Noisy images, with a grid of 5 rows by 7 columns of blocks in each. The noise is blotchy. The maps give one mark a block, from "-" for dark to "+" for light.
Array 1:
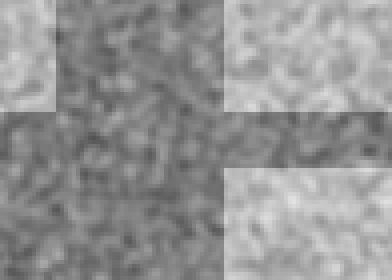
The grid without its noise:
+---+++
+---+++
-------
----+++
----+++
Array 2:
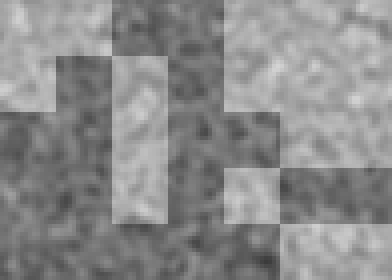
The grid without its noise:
++--+++
+-+-+++
--+--++
--+-+--
-----++
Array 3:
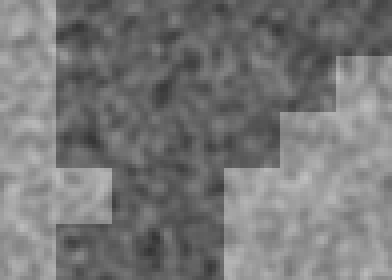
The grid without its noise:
+------
+-----+
+----++
++--+++
+---+++
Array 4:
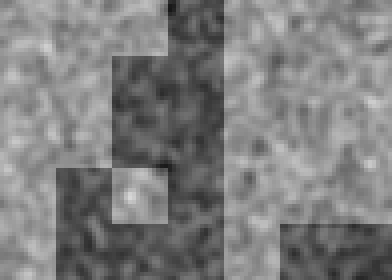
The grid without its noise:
+++-+++
++--+++
++--+++
+-+-+++
+---+--
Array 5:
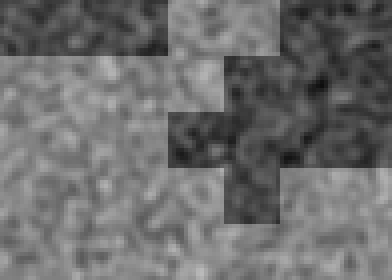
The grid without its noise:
---++--
++++---
+++----
++++-++
+++++++
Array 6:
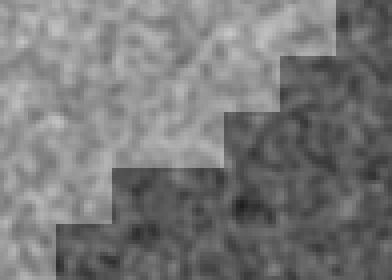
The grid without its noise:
++++++-
+++++--
++++---
++-----
+------
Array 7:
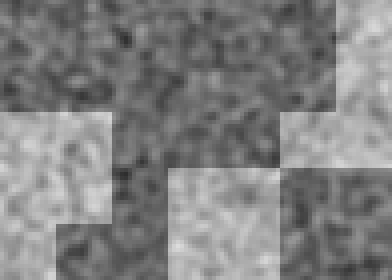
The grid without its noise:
------+
------+
++---++
++-++--
+--++--
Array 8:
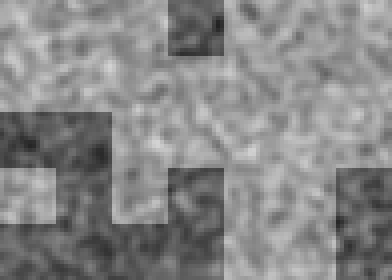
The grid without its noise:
+++-+++
+++++++
--+++++
+-+-++-
----++-
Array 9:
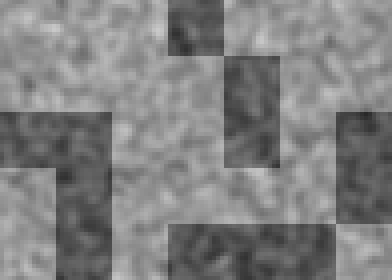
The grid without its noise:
+++-+++
++++-++
--++-+-
+-++++-
+-+---+
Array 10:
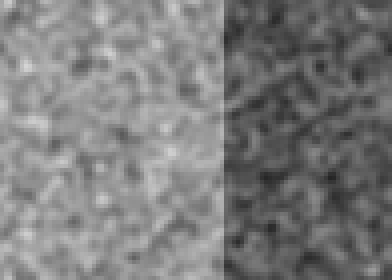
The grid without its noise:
++++---
++++---
++++---
++++---
++++---
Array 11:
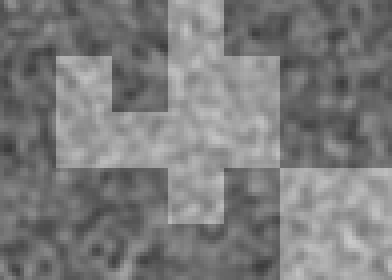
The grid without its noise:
---+---
-+-++--
-++++--
---+-++
-----++
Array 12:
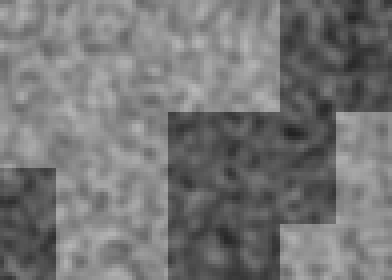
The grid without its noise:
+++++--
+++++--
+++---+
-++---+
-++--++
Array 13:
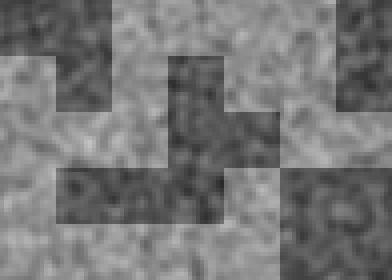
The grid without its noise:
--++++-
+-+-++-
+++--++
+---+--
+++++--
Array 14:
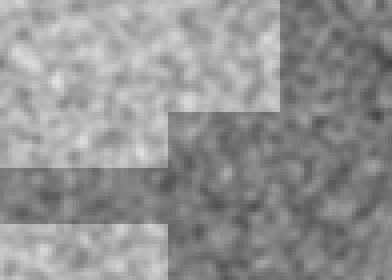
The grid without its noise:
+++++--
+++++--
+++----
-------
+++----
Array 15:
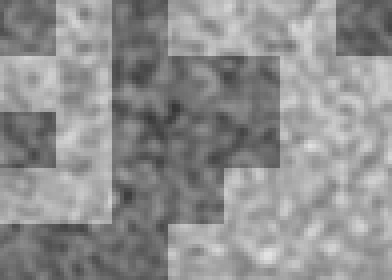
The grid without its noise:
-+-+++-
++---++
-+---++
++--+++
---++++
